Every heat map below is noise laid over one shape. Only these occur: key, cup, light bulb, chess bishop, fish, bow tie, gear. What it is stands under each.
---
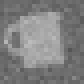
cup
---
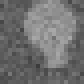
light bulb
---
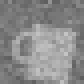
cup
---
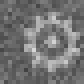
gear
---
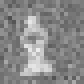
chess bishop
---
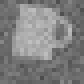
cup
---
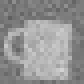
cup
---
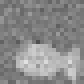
fish
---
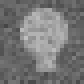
light bulb
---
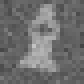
chess bishop
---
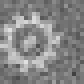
gear
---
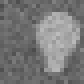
light bulb
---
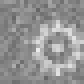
gear
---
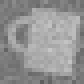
cup
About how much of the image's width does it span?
nearly all
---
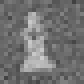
chess bishop
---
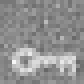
key
